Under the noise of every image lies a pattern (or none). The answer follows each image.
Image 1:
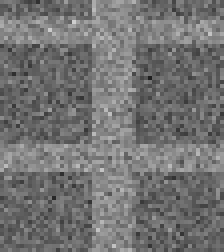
bands of rows crossing bands of columns
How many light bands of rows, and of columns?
2 and 1
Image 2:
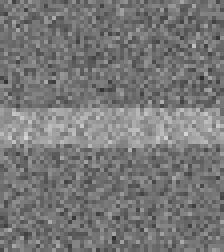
one band of rows
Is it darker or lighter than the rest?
lighter
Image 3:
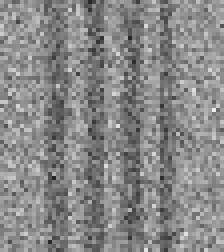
bands of columns
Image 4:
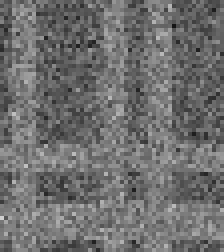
bands of rows crossing bands of columns
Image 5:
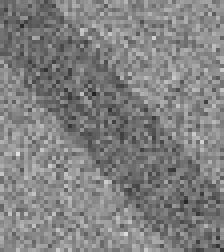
a diagonal band
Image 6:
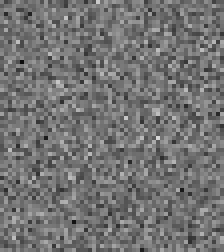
only noise
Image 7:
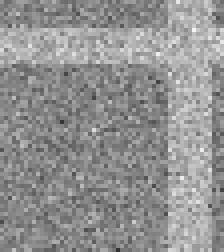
bands of rows crossing bands of columns
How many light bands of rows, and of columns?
1 and 1
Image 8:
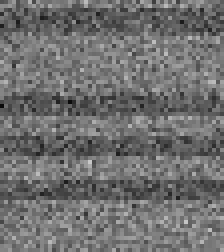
bands of rows
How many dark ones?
4
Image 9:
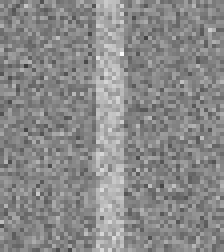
one band of columns
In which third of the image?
middle
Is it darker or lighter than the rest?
lighter
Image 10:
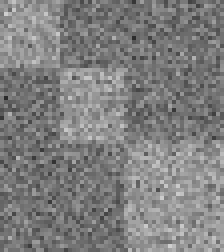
blocks along the diagonal
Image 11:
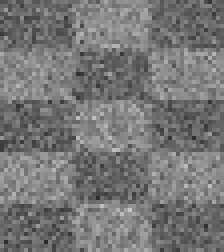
a checkerboard
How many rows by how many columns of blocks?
5 by 3
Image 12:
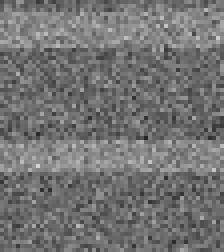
bands of rows
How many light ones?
2
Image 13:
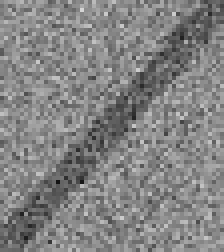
a diagonal band
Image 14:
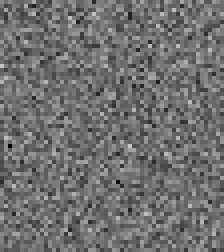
only noise
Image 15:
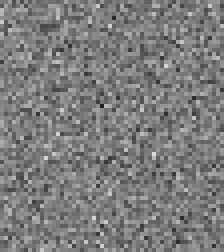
only noise
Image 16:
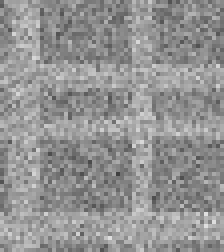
bands of rows crossing bands of columns
